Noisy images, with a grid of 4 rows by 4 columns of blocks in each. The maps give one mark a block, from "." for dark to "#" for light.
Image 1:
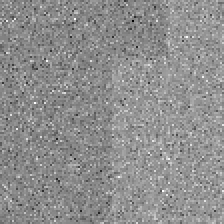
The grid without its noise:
...#
..##
..##
..##
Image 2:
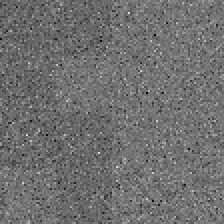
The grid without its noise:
..##
.###
..##
#.##
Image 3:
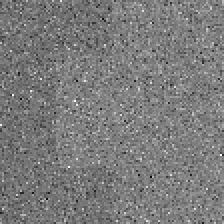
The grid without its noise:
..##
.###
.###
..##
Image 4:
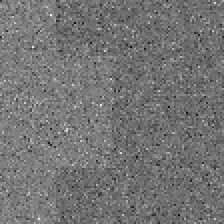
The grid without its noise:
#...
##..
##..
#...
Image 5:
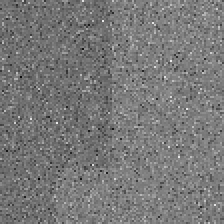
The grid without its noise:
..##
..##
..##
.###
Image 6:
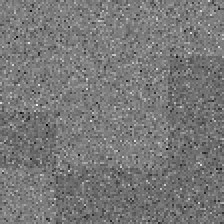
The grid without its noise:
####
###.
.##.
#...
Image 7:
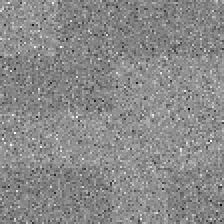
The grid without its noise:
#...
..##
####
..#.
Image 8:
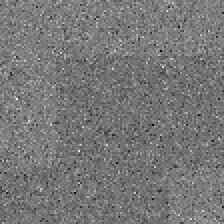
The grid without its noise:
####
#...
#...
...#
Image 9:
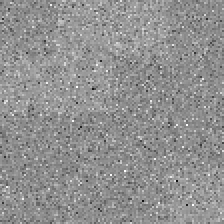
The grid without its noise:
.##.
##..
....
...#
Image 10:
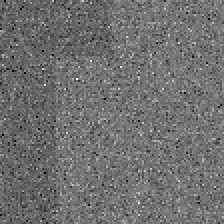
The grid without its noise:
..##
.###
.###
.###
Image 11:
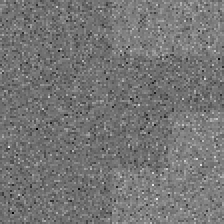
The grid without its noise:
..##
....
...#
..##
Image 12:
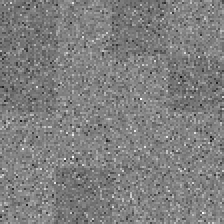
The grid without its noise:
.#.#
.##.
####
#.##
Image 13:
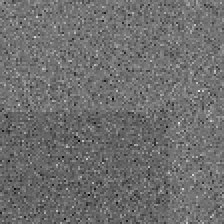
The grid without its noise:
####
####
...#
...#
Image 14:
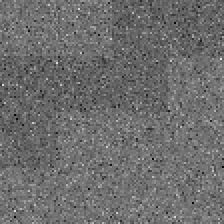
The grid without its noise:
##..
...#
.###
####
